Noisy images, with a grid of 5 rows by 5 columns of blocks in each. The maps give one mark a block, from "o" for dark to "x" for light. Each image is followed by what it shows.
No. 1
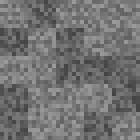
x o x x x
o x o x x
x x o o o
o x x x o
o x x o x
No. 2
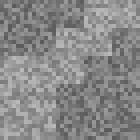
o o o x x
o o x x o
x x x o o
x x o o o
x x o o o
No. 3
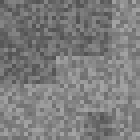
o o o o x
o o o o x
o o x x x
x x x x x
x x x o x
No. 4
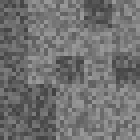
o x x o x
o x x x x
o x o x o
o o x x x
o o x x x
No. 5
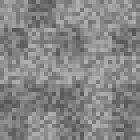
x o x x x
o x o x o
x x x x x
o o o x o
o x o x o
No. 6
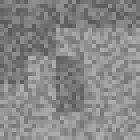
o o o o o
o o x x x
o x o x x
x x o x x
x x x x x
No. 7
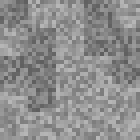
o x x o x
x o x o o
o o x x o
x o x x x
x x x x x
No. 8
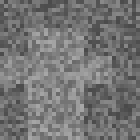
o o o o o
o x x o o
x x x x o
o x x o o
o x x o o
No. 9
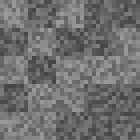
x o x o o
o x o o x
x o x x x
o x x o o
x x o o o
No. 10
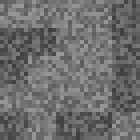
x x x x o
o o x x o
o x x x o
x x x x o
o x o o x
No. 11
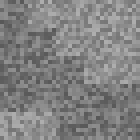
o x x x x
o o x x x
o o o x x
o o o o o
x x o o o
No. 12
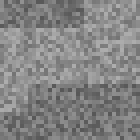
o o o x x
x x x x x
x x x x x
x o o o o
o o o o o
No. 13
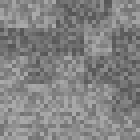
x x o o x
o o o x o
x o x o o
x x x x o
x x x x x
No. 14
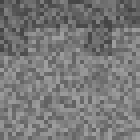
o o o o o
o x x o x
x x x x x
x x x x x
x x x x x
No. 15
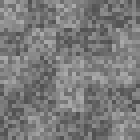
x o x o o
o x o o x
x o x x x
o o x o o
o x o o x
